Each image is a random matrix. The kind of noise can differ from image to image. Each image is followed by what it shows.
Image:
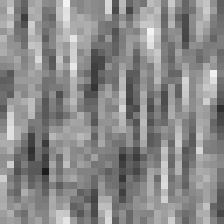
streaked along the columns
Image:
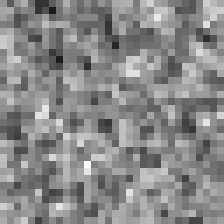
blotchy
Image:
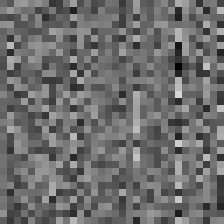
columns of uneven size
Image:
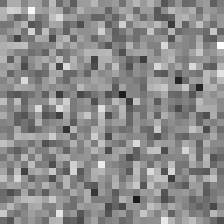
independent entries
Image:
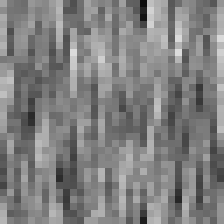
streaked along the columns
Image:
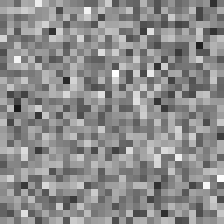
independent entries
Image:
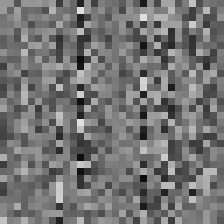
columns of uneven size
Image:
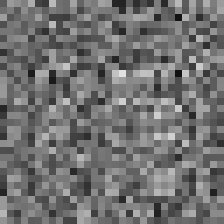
low rank plus noise
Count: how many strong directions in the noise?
two
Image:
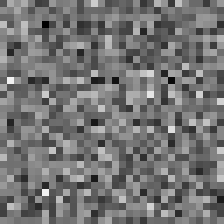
low rank plus noise
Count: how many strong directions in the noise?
five to eight
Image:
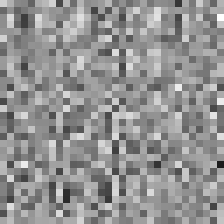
low rank plus noise
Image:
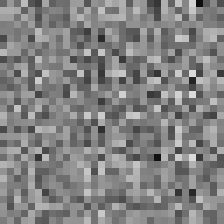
low rank plus noise
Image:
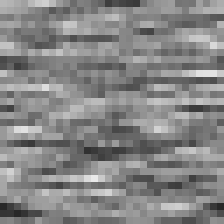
streaked along the rows
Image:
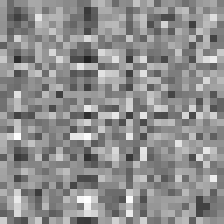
low rank plus noise
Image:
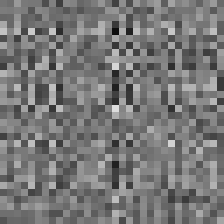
low rank plus noise
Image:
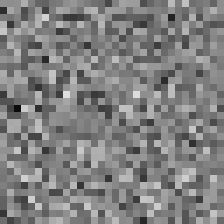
low rank plus noise
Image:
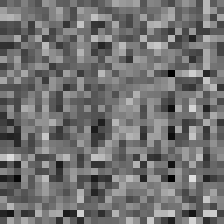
low rank plus noise
